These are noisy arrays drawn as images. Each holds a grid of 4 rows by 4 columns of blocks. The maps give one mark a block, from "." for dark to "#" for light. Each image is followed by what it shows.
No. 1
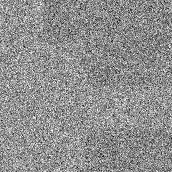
# . . .
# # . .
# # # #
# # . .
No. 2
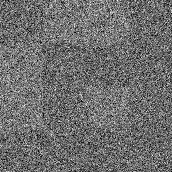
. # # .
# . . .
# . # .
. . . .
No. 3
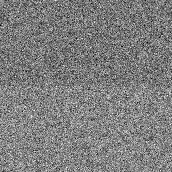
. . . .
. . . .
# # # #
# # # #
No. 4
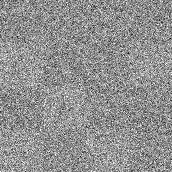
. . . .
# . . #
. # . .
# . # .
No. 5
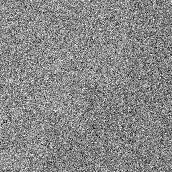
# # # .
# # # .
# # . .
# . . .
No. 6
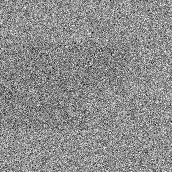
# # # #
. . . #
. . # #
# # # #
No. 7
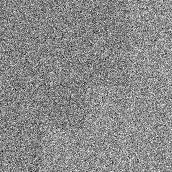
. . . #
. . . #
. . # #
. # # #
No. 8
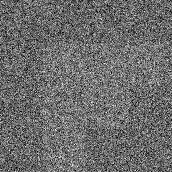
. . . .
. # # #
. # # .
. # . .
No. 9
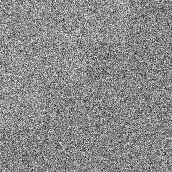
# # # .
# # . .
# . . .
. . . .
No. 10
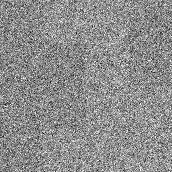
. # # .
. . # .
. . # #
. # # #
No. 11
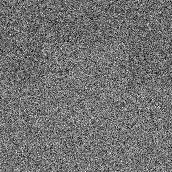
. . . .
. # # .
# # # #
# # # #
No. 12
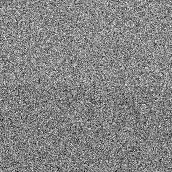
# # # #
# # # #
. . . .
. . . .
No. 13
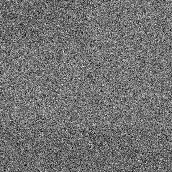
. . # #
# # # #
# # # #
. . . .
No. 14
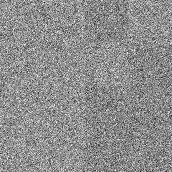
# # . #
# # # .
# # . .
# # . .
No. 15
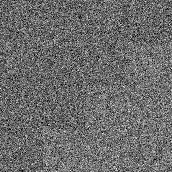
. . . .
. . . #
. . # #
. # # #
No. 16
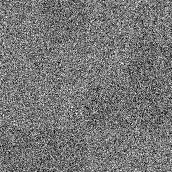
# . # #
# # # .
# # . .
. . # #
